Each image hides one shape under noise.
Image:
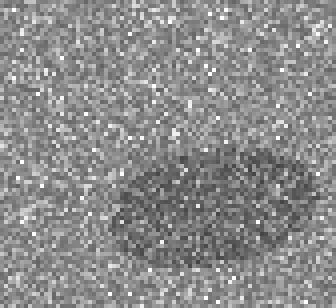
dark ellipse
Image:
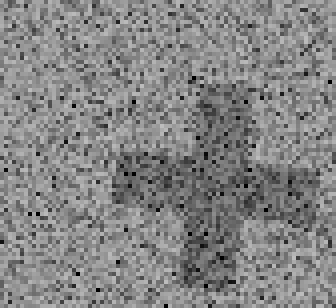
dark cross
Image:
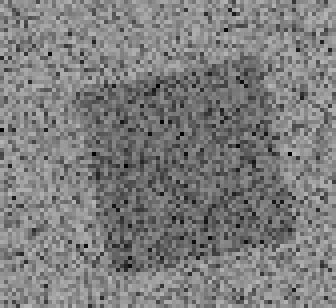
dark square
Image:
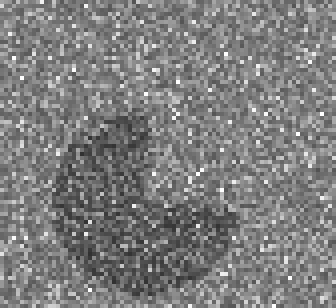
dark disc with a wedge cut out
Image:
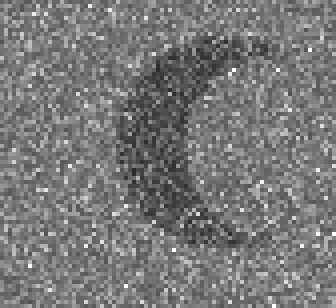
dark crescent
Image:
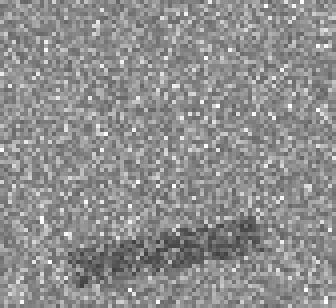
dark bar
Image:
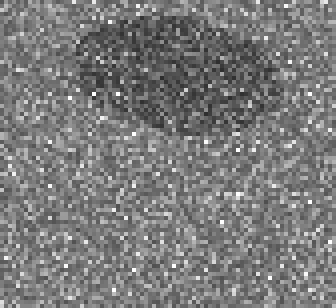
dark ellipse
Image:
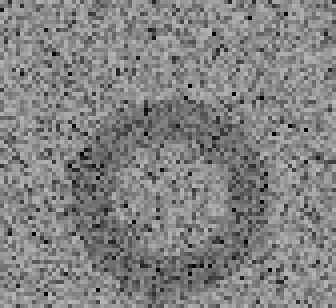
dark ring
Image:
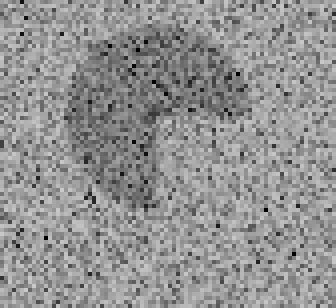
dark disc with a wedge cut out
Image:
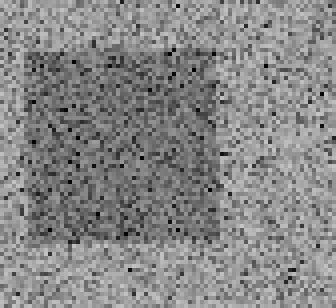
dark square
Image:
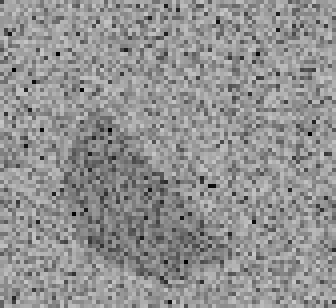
dark half disc
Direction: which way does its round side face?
down and left
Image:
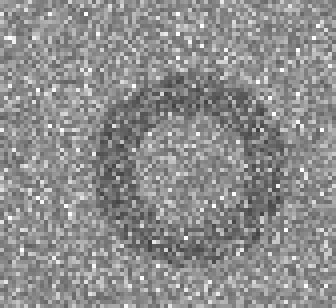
dark ring
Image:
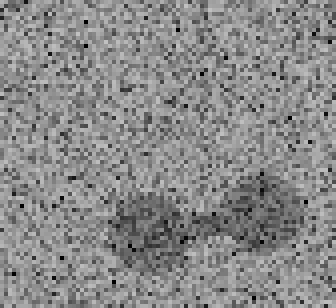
dark dumbbell
